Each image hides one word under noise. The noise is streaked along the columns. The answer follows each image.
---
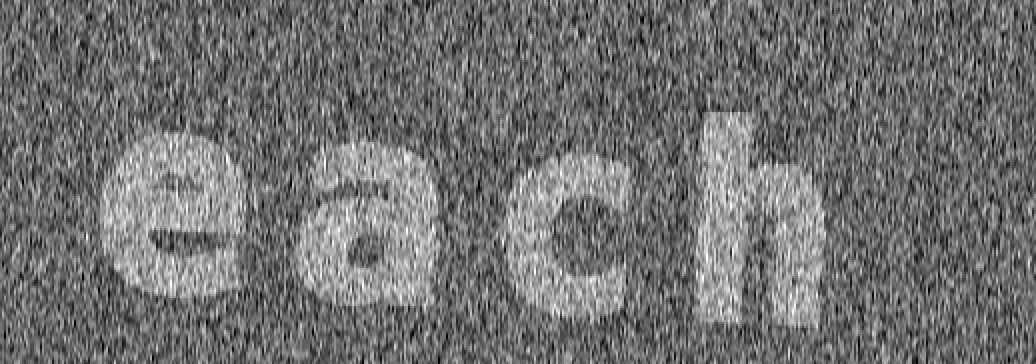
each
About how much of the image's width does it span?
two thirds
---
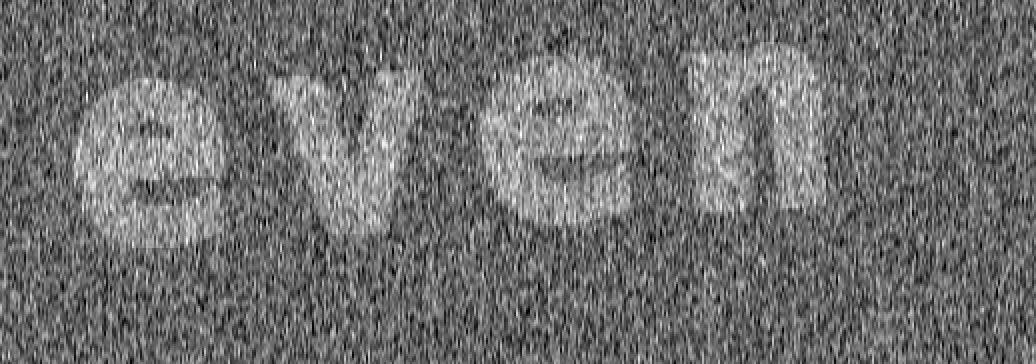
even
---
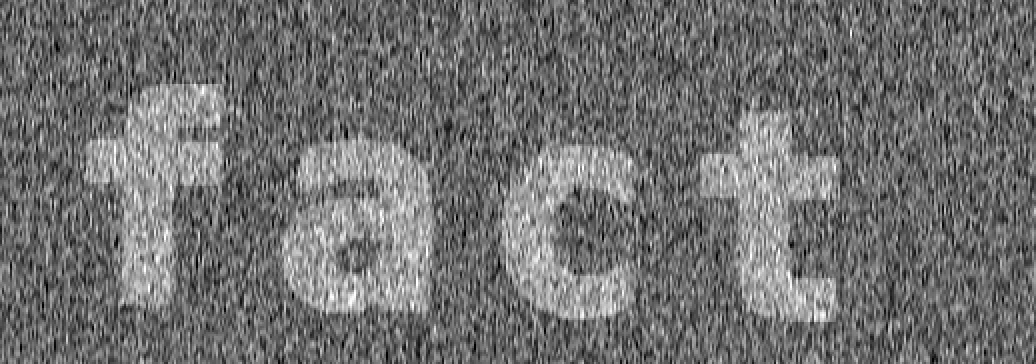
fact
